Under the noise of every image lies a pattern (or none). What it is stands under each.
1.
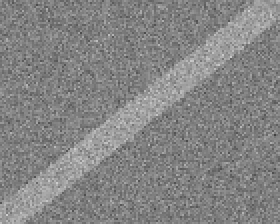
a diagonal band
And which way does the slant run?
bottom left to top right
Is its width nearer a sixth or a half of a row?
a sixth
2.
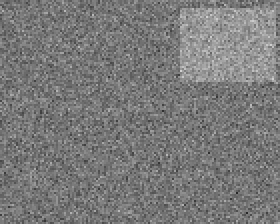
one block
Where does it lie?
top right
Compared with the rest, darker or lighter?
lighter
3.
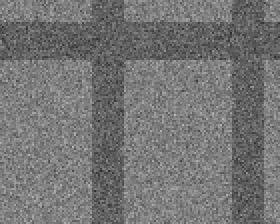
bands of rows crossing bands of columns
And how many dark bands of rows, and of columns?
1 and 2
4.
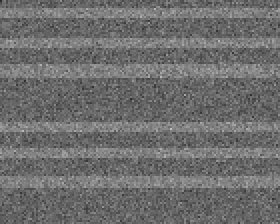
bands of rows
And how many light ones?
6
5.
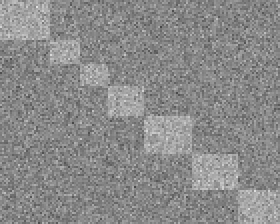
blocks along the diagonal
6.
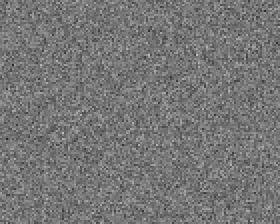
only noise
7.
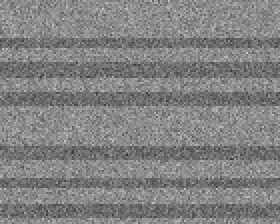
bands of rows
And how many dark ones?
6
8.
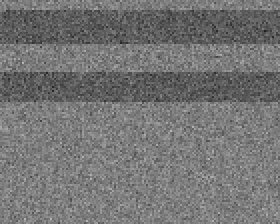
bands of rows
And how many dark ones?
2
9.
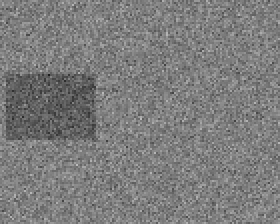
one block
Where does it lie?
middle left
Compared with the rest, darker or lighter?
darker
